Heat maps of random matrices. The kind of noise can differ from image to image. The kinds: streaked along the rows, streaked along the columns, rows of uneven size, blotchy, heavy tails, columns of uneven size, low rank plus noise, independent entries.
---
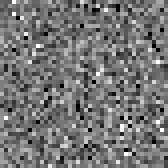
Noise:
heavy tails
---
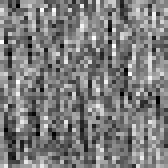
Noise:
streaked along the columns
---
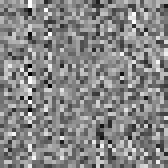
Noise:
columns of uneven size
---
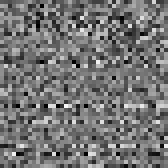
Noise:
rows of uneven size
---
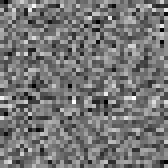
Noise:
low rank plus noise
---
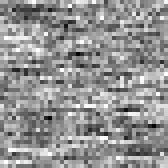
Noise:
streaked along the rows
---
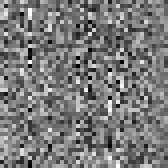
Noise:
columns of uneven size
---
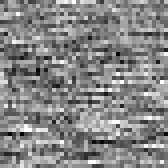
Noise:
streaked along the rows
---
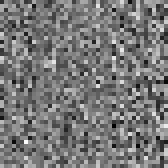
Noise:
columns of uneven size
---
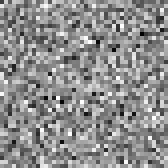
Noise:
independent entries
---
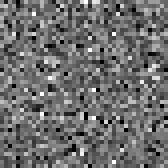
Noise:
heavy tails
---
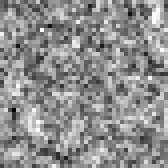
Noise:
blotchy
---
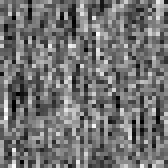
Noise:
streaked along the columns
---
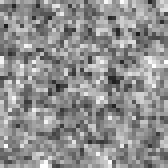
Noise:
blotchy
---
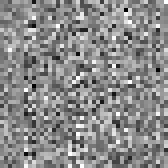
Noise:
columns of uneven size
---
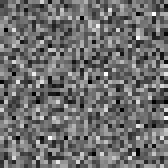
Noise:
low rank plus noise
